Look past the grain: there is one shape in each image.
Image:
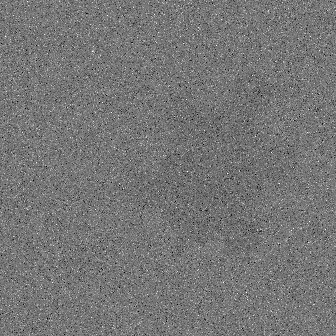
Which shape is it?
turtle
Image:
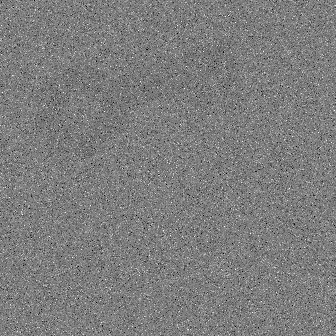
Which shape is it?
key
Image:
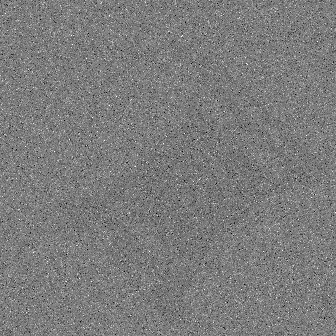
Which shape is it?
chess rook
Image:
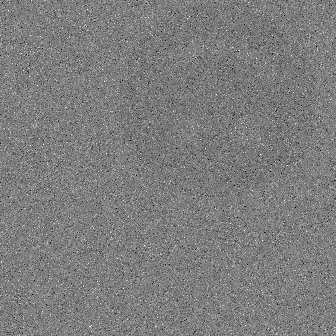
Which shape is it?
smiling face
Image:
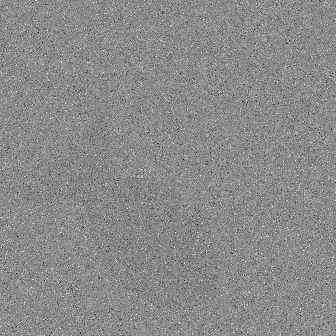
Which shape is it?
fish
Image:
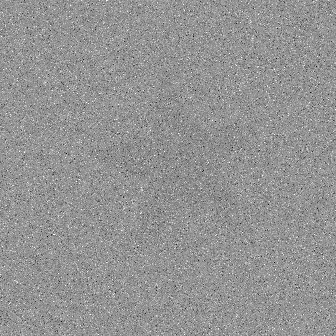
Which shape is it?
star
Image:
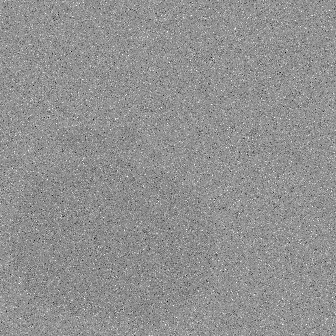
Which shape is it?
apple
